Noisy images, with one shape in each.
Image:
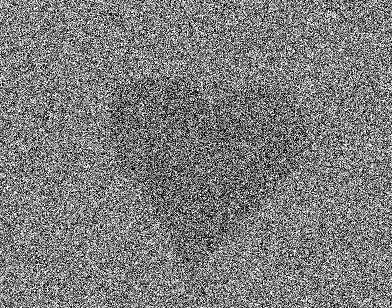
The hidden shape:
heart
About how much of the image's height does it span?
two thirds
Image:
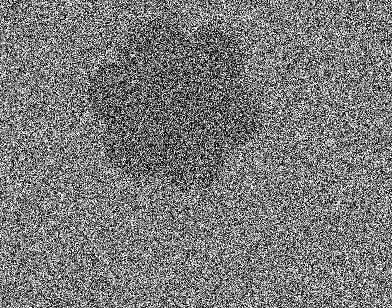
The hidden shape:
flower
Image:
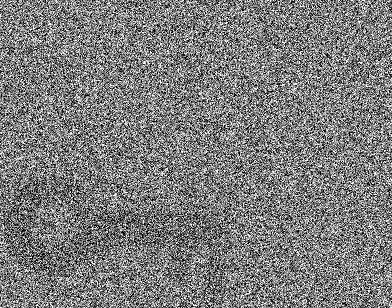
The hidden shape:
key
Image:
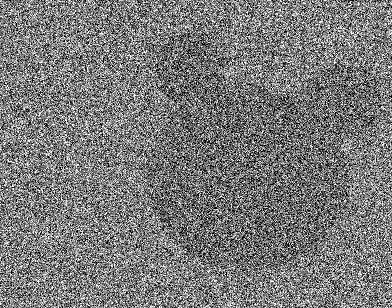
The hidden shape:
bear's head
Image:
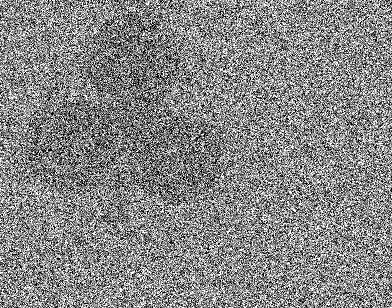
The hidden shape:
club
